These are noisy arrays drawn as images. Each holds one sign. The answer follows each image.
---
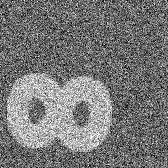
infinity sign
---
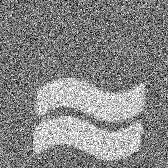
approximately sign
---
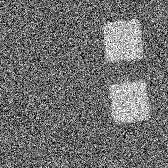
colon
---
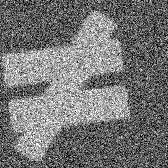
not-equal sign
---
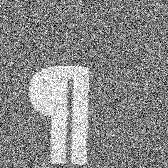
pilcrow
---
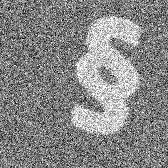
section sign
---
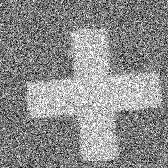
plus sign
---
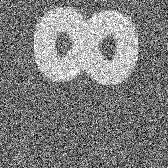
infinity sign
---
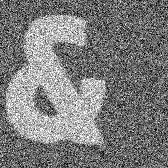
ampersand
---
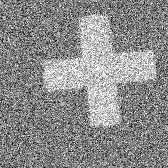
plus sign
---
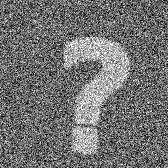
question mark
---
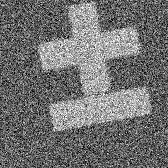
plus-minus sign
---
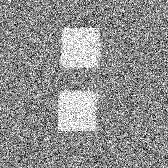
colon
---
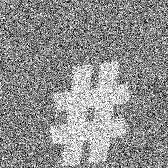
hash sign
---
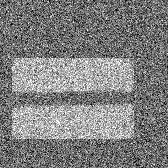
equals sign
